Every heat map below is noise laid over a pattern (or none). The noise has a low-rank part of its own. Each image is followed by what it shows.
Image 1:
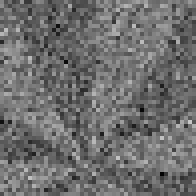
spokes from one point
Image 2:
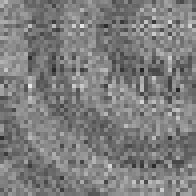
rings round one point
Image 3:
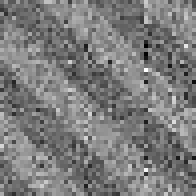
diagonal stripes
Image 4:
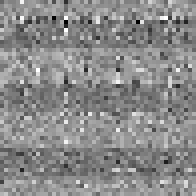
horizontal stripes
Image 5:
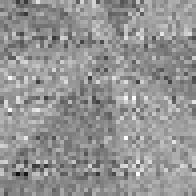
spokes from one point
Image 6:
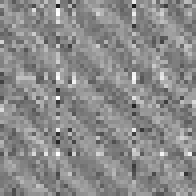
diagonal stripes
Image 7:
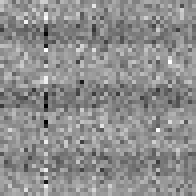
horizontal stripes
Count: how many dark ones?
3
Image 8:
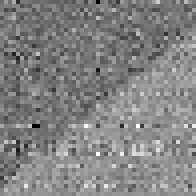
a sharp edge
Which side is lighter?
bottom right
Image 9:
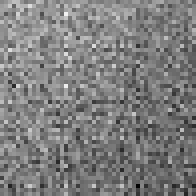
a smooth slope
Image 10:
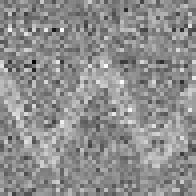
a wavy band
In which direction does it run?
left to right
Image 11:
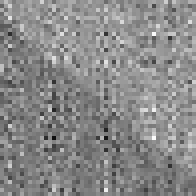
a sharp edge
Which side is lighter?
top right
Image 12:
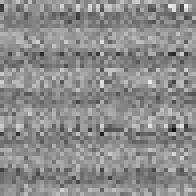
horizontal stripes
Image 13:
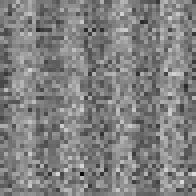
vertical stripes
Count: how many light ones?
4
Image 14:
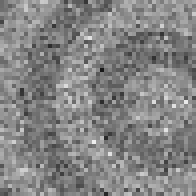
rings round one point
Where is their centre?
middle right
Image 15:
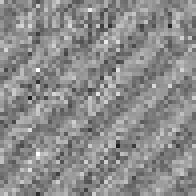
diagonal stripes
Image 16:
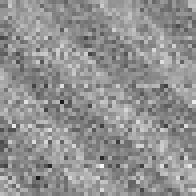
diagonal stripes
